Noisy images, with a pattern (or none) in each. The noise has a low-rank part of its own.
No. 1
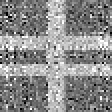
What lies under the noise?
bands of rows crossing bands of columns
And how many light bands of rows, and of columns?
2 and 1
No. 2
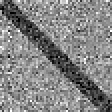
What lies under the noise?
a diagonal band
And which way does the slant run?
top left to bottom right
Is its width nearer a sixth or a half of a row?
a sixth
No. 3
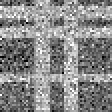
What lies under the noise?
bands of rows crossing bands of columns
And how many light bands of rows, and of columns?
3 and 2
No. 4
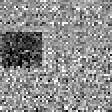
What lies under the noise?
one block
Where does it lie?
middle left
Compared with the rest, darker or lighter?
darker
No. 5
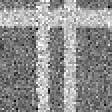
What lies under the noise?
bands of rows crossing bands of columns
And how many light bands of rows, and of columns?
1 and 2
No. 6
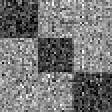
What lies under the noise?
blocks along the diagonal
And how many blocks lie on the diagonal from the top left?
3
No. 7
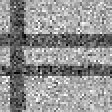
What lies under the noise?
bands of rows crossing bands of columns
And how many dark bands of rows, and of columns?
2 and 1
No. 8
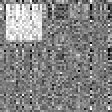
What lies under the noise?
one block
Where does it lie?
top left
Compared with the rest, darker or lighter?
lighter
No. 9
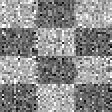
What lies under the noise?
a checkerboard
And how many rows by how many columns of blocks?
4 by 3
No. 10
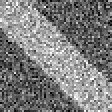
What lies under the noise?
a diagonal band
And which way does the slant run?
top left to bottom right
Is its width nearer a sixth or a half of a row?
a half
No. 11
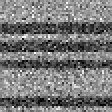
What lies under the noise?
bands of rows
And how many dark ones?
4
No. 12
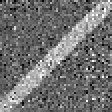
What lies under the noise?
a diagonal band
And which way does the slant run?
bottom left to top right
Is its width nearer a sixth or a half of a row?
a sixth
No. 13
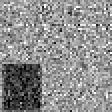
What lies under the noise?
one block
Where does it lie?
bottom left
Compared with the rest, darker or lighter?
darker
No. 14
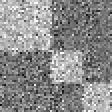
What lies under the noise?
blocks along the diagonal
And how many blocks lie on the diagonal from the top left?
3
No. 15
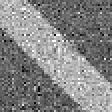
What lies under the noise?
a diagonal band
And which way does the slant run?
top left to bottom right
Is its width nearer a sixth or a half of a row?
a half
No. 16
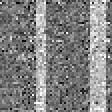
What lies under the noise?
bands of columns
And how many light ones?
2
